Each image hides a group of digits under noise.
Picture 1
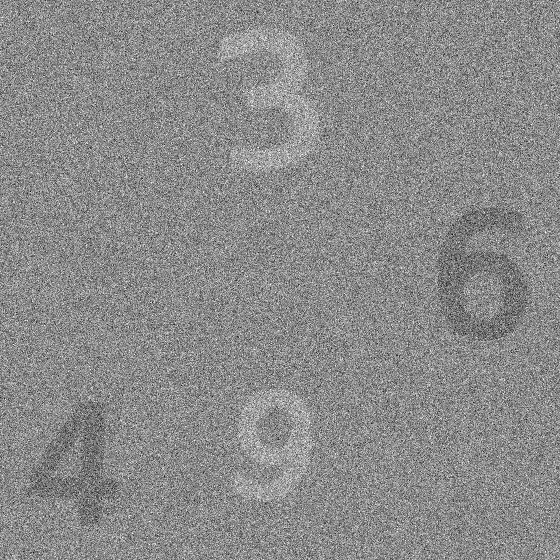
top middle: light 3; middle right: dark 6; bottom left: dark 4; bottom middle: light 9
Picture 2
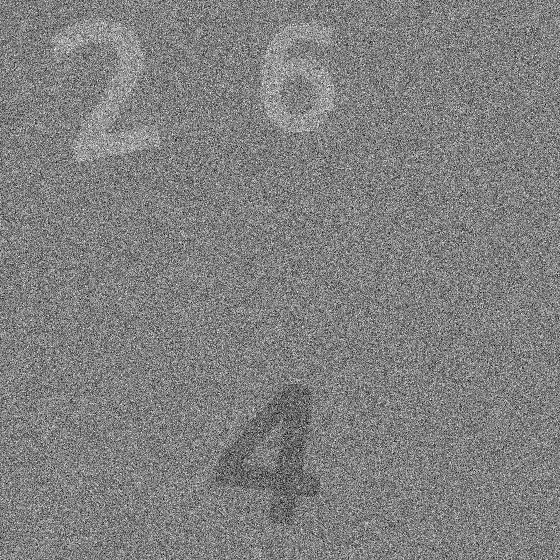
top left: light 2; top middle: light 6; bottom middle: dark 4
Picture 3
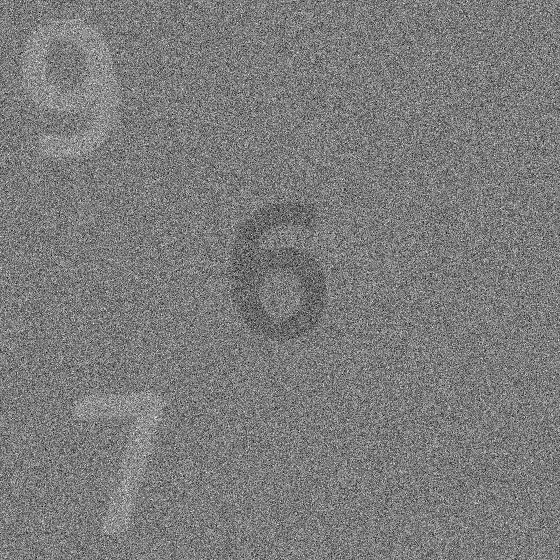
top left: light 9; centre: dark 6; bottom left: light 7
